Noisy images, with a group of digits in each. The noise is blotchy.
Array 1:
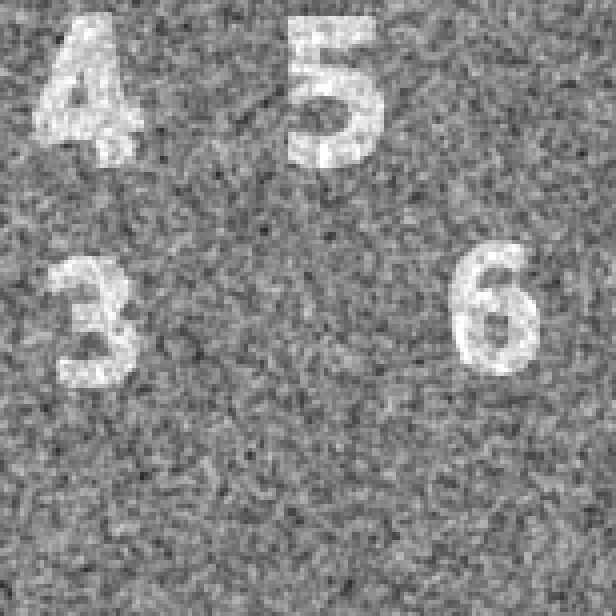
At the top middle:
5
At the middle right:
6
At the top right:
nothing
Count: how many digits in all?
4
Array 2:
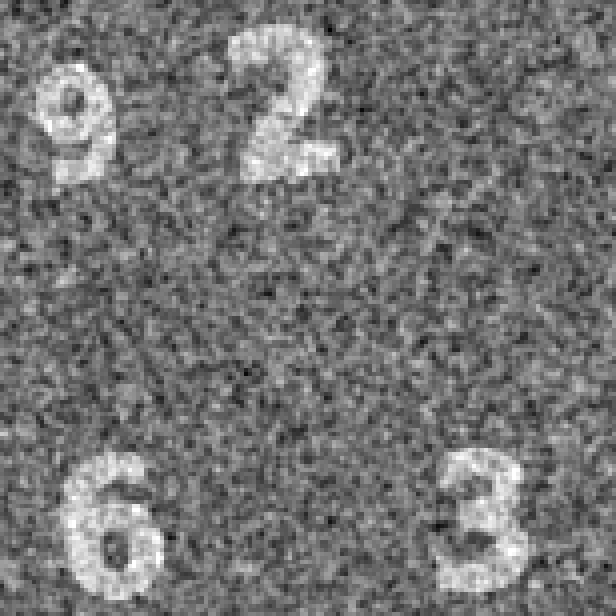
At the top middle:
2
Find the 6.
bottom left
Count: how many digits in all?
4
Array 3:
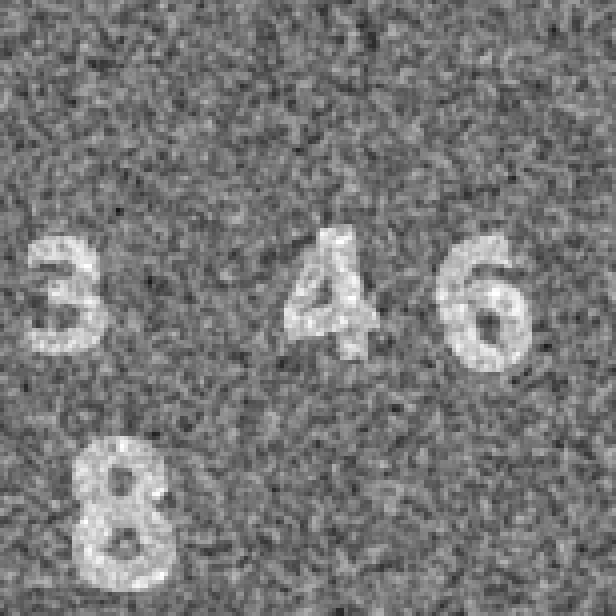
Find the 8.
bottom left
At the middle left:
3
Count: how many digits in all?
4
